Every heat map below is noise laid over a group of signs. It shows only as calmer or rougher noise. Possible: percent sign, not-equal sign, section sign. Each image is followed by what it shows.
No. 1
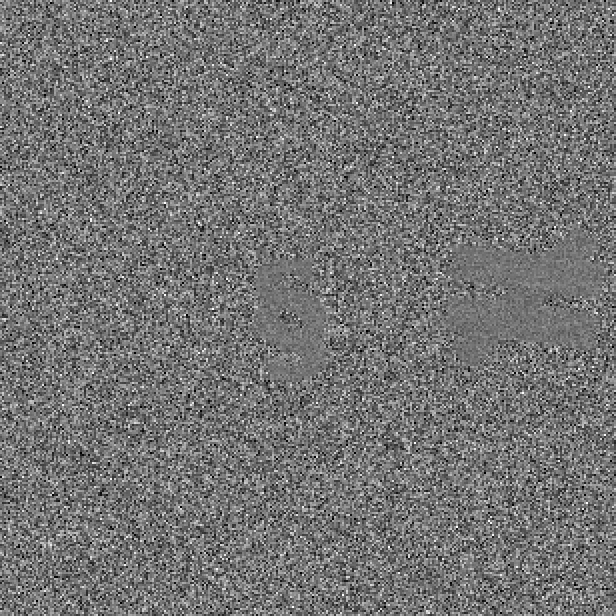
centre: section sign; middle right: not-equal sign
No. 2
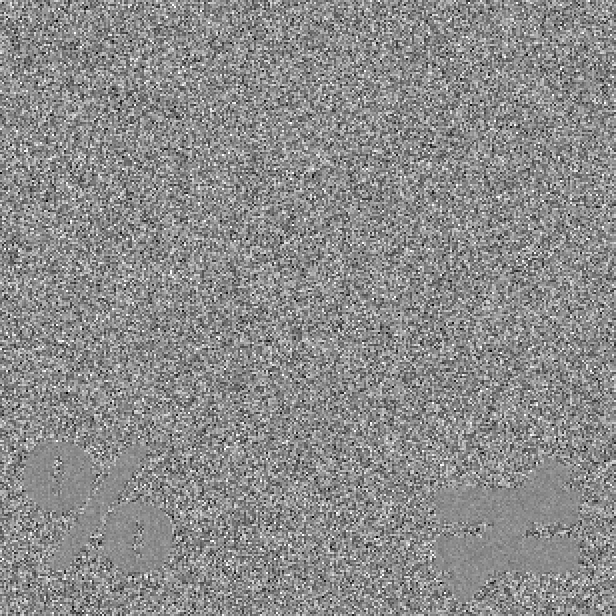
bottom left: percent sign; bottom right: not-equal sign
